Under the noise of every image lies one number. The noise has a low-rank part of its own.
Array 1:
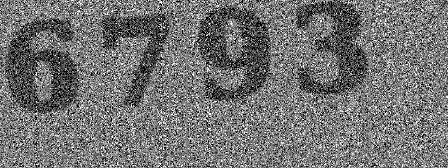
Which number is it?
6793
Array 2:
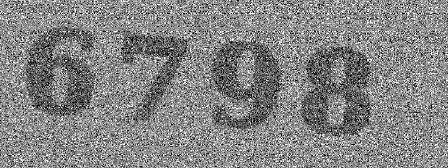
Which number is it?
6798
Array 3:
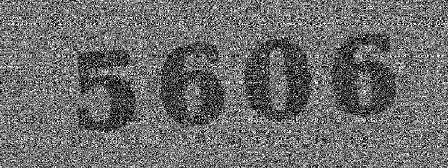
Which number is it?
5606
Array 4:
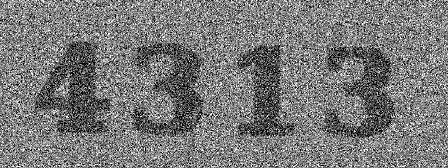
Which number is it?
4313
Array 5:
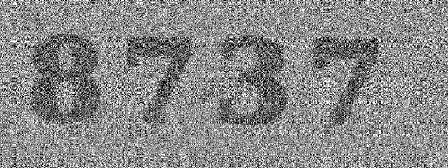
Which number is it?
8737
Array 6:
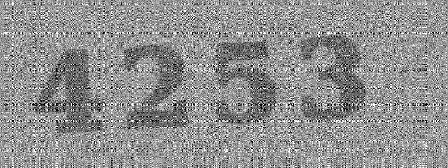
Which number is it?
4253
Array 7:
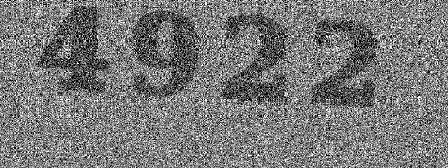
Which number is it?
4922
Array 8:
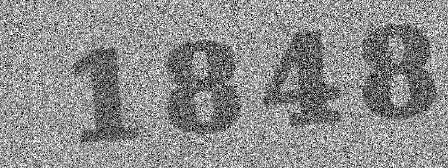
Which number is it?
1848
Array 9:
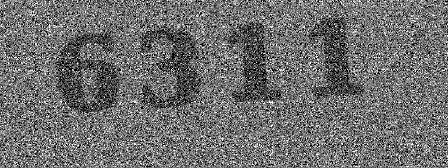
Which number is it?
6311
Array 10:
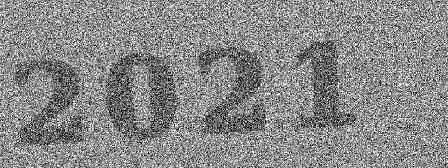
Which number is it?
2021
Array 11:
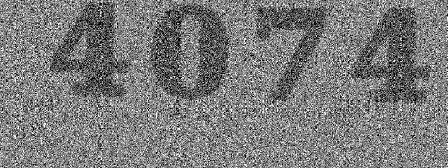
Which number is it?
4074
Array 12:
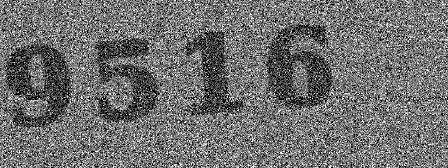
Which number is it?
9516
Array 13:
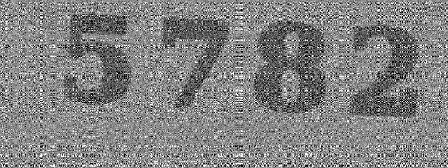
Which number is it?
5782
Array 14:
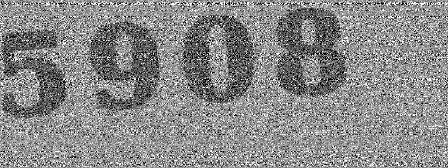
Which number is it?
5908
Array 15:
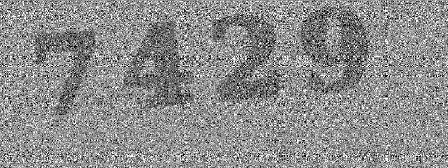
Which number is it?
7429
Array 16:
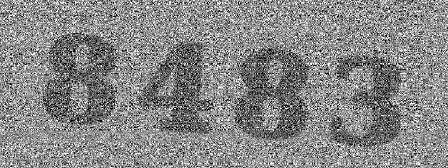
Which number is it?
8483
